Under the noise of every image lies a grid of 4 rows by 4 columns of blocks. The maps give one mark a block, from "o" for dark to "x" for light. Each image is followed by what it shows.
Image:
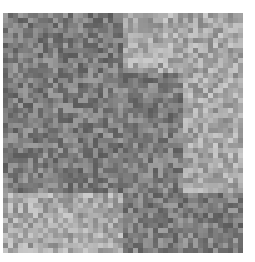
ooxx
ooox
ooox
xxoo
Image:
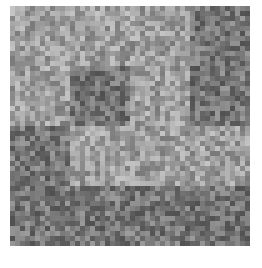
xxxo
xoxo
oxxx
oooo
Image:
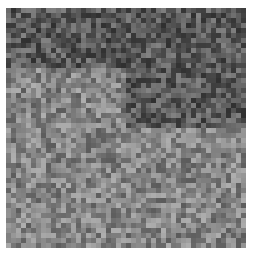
oooo
xxoo
xxxx
xxxx
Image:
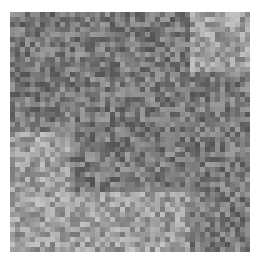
ooox
oooo
xooo
xxxo
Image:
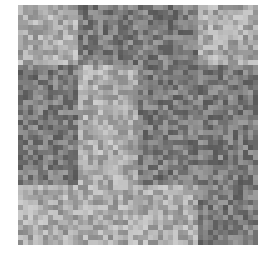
xoox
oxoo
oxoo
xxxo
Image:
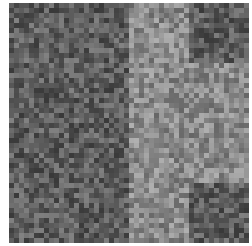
ooxo
ooxx
ooxx
ooxo
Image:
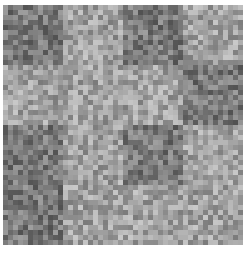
oxox
xxxo
oxox
oxxx
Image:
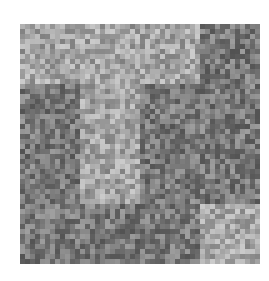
xxxo
oxoo
oxoo
ooox
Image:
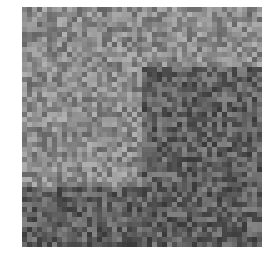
xxxx
xxoo
xxoo
oooo
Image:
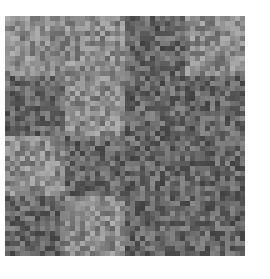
xxox
oxoo
xooo
oxoo
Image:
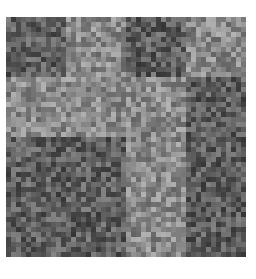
oxox
xxxo
ooxo
ooxo
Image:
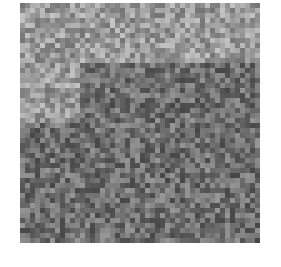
xxxx
xooo
oooo
oooo
